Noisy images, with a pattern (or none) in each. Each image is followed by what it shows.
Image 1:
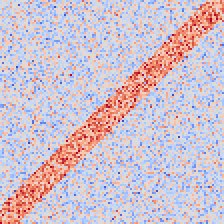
a diagonal band
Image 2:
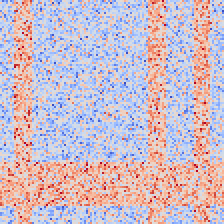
bands of rows crossing bands of columns
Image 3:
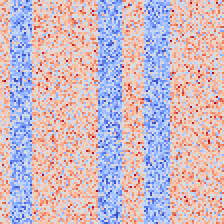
bands of columns
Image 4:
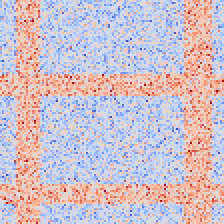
bands of rows crossing bands of columns
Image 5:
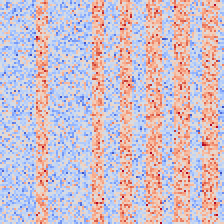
bands of columns
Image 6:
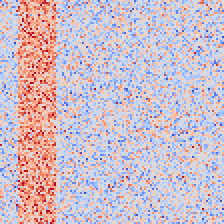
one band of columns
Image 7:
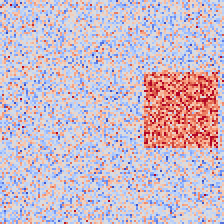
one block
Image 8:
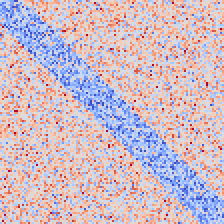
a diagonal band
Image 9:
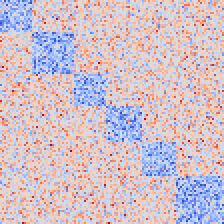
blocks along the diagonal
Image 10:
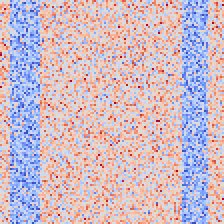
bands of columns
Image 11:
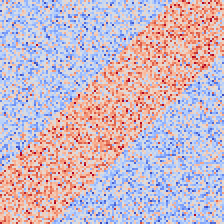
a diagonal band
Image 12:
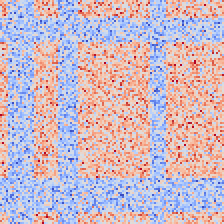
bands of rows crossing bands of columns
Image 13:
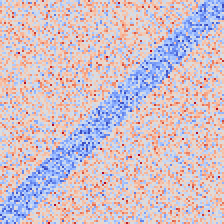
a diagonal band
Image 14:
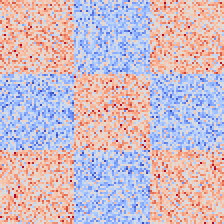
a checkerboard
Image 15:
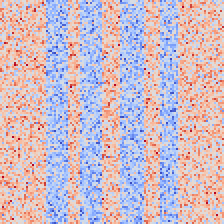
bands of columns
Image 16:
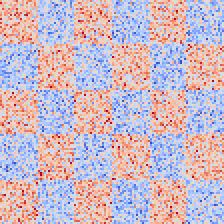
a checkerboard
